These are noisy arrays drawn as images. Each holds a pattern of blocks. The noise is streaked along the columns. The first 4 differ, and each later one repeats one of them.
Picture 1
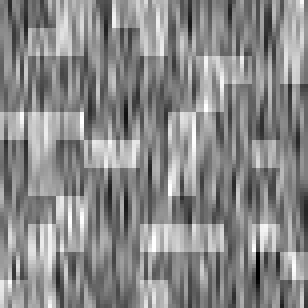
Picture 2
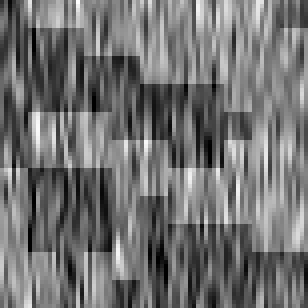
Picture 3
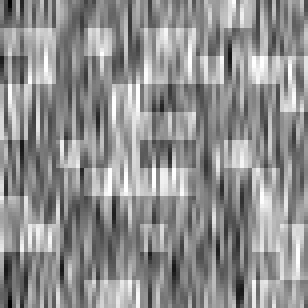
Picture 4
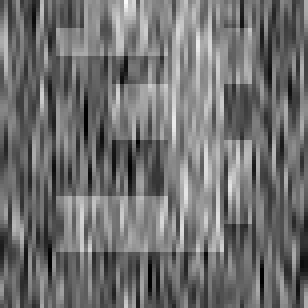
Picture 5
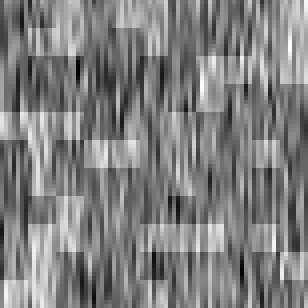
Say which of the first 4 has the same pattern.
1
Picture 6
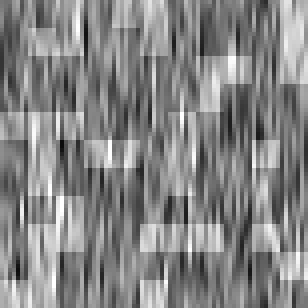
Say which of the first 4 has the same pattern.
1
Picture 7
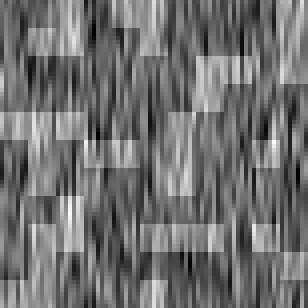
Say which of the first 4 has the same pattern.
1
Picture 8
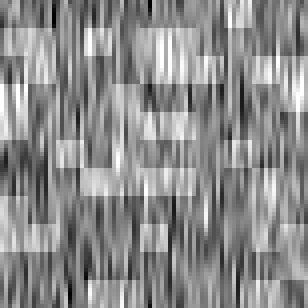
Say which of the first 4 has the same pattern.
3
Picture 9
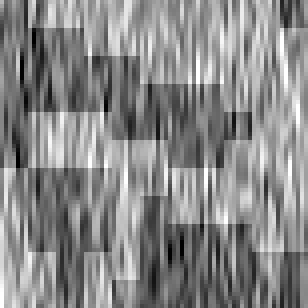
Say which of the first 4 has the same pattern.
2
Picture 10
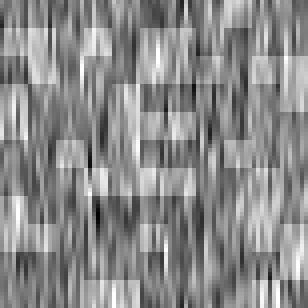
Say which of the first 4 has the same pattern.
3
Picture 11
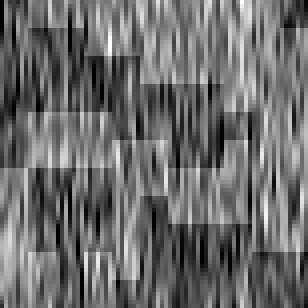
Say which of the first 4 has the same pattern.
2
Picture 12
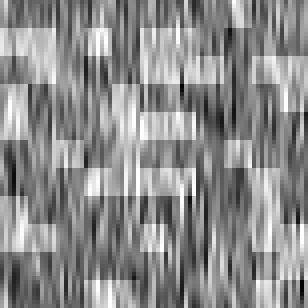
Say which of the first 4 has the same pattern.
3
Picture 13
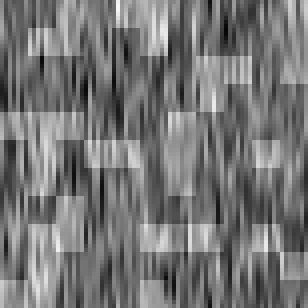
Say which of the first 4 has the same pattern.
1
